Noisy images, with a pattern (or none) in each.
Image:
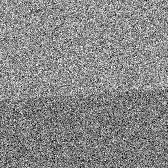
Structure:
a sharp edge
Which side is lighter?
top
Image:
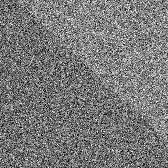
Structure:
a sharp edge
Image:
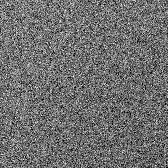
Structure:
a smooth slope
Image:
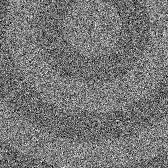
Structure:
rings round one point
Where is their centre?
top middle
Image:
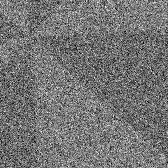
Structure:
spokes from one point
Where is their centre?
top left
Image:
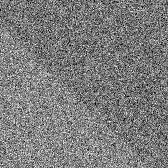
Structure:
a sharp edge
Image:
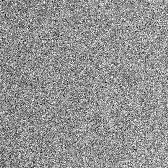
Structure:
a smooth slope
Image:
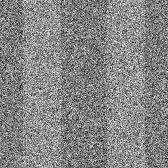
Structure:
vertical stripes
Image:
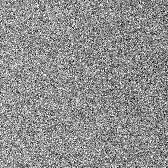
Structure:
a smooth slope
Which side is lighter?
left
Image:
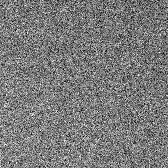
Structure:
a smooth slope
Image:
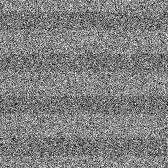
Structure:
horizontal stripes
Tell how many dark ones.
4
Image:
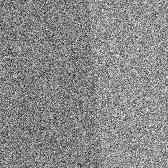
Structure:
a sharp edge
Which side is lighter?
right
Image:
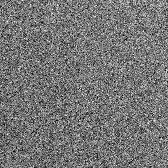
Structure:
a smooth slope
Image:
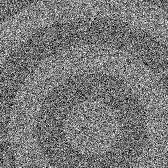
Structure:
rings round one point
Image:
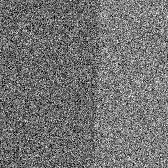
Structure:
a sharp edge
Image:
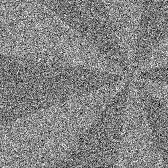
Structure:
spokes from one point
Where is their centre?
middle right
